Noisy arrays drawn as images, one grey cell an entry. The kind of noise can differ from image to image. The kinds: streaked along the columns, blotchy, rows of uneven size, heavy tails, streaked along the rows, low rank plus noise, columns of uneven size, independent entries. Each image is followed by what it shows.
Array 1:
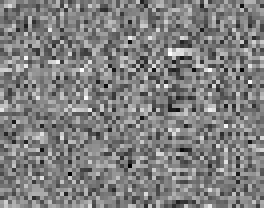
low rank plus noise
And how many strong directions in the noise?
three or four
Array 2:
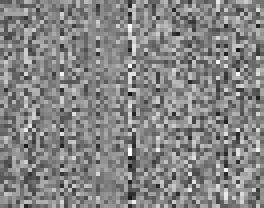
columns of uneven size
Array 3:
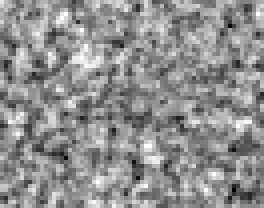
blotchy
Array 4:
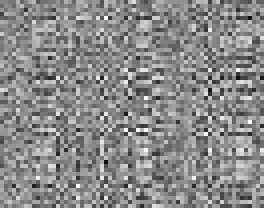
low rank plus noise
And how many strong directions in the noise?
one
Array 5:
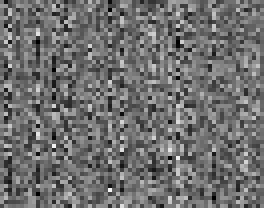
columns of uneven size
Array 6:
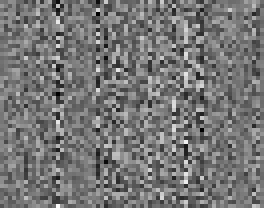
columns of uneven size
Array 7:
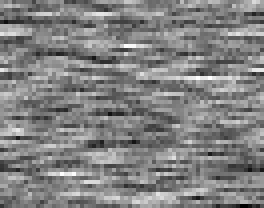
streaked along the rows
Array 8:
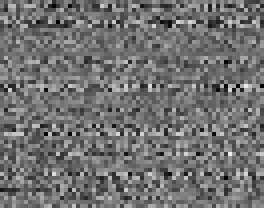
rows of uneven size
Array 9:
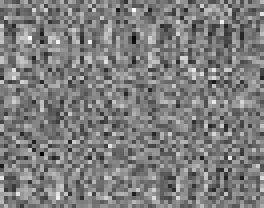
low rank plus noise
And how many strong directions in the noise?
two
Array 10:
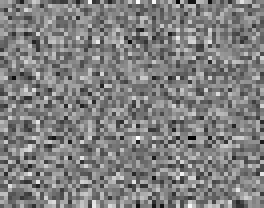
low rank plus noise
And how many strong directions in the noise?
two
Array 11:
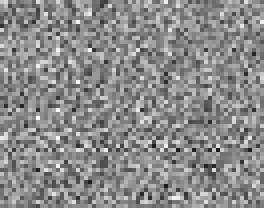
low rank plus noise
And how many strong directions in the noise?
five to eight
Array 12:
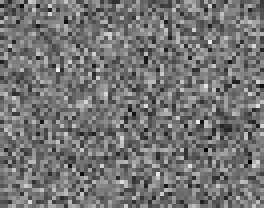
independent entries
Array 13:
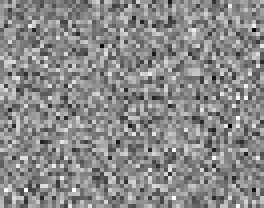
low rank plus noise
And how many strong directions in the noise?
five to eight
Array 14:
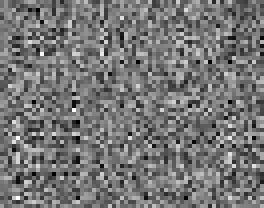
low rank plus noise
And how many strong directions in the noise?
three or four
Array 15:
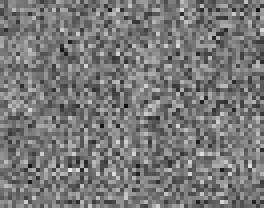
low rank plus noise
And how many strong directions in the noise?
three or four
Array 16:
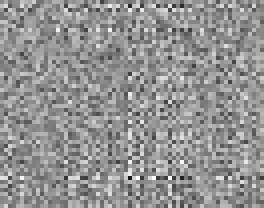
low rank plus noise
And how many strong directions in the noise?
one
